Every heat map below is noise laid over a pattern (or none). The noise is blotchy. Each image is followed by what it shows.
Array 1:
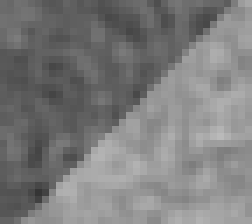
a sharp edge
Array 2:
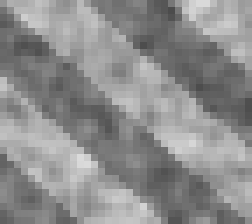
diagonal stripes
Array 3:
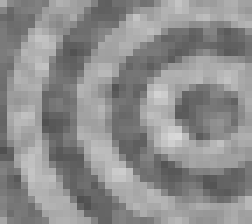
rings round one point
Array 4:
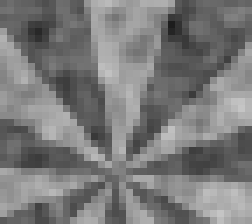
spokes from one point
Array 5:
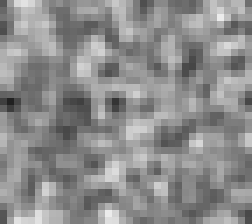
only noise
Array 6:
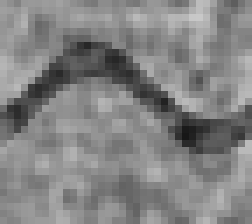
a wavy band
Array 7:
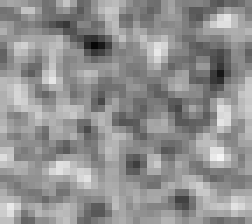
only noise
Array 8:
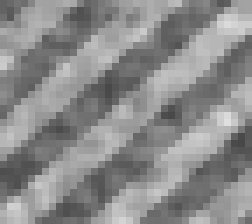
diagonal stripes
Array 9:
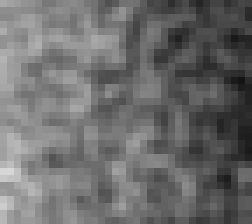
a smooth slope
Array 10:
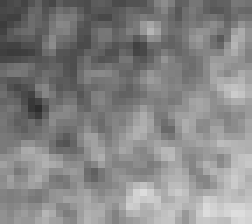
a smooth slope
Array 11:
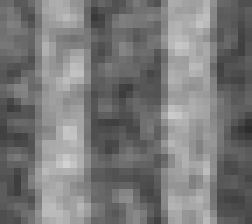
vertical stripes
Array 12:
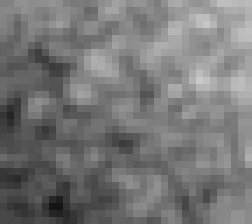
a smooth slope
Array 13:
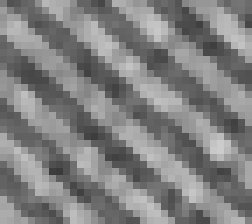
diagonal stripes
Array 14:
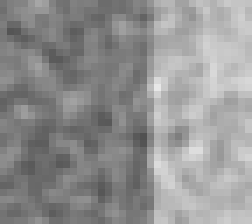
a sharp edge
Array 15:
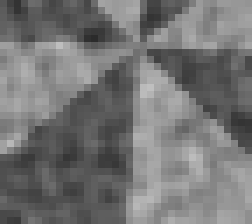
spokes from one point
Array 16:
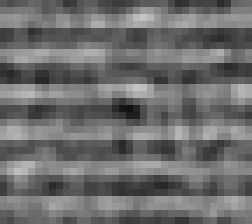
horizontal stripes
